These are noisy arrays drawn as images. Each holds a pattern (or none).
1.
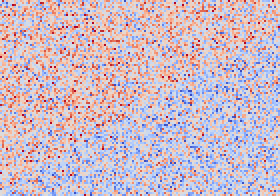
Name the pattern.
a sharp edge
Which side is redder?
top left
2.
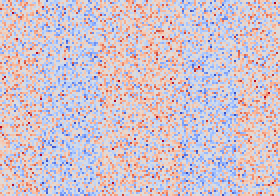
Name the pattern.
vertical stripes
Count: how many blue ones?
2
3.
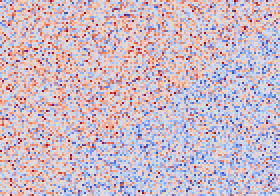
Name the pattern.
a sharp edge
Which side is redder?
top left
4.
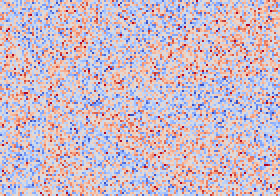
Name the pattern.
spokes from one point
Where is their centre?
middle left
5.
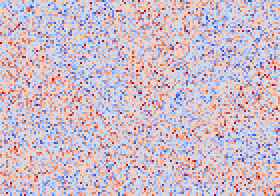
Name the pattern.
spokes from one point
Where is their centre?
bottom middle
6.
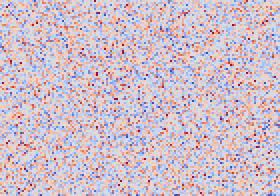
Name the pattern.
only noise
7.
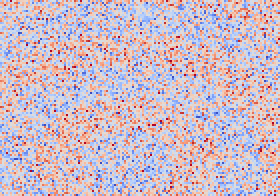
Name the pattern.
rings round one point
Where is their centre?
bottom middle
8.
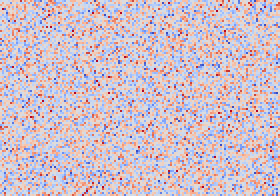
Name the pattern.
only noise
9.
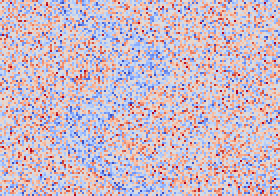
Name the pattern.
a wavy band
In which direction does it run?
top to bottom
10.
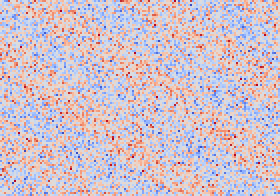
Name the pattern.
diagonal stripes
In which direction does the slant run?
top left to bottom right
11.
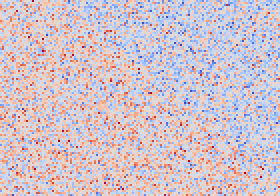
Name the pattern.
a sharp edge
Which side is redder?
bottom left
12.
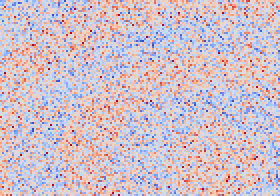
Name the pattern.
rings round one point
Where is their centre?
bottom right
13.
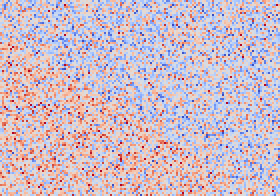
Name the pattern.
a sharp edge
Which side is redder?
bottom left
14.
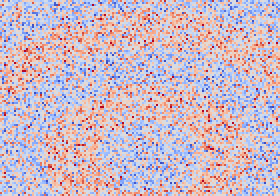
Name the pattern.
rings round one point
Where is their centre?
bottom middle
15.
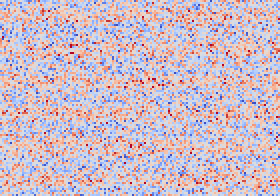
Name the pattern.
horizontal stripes
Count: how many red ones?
6
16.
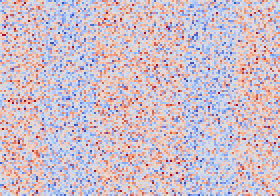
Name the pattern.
vertical stripes
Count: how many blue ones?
2
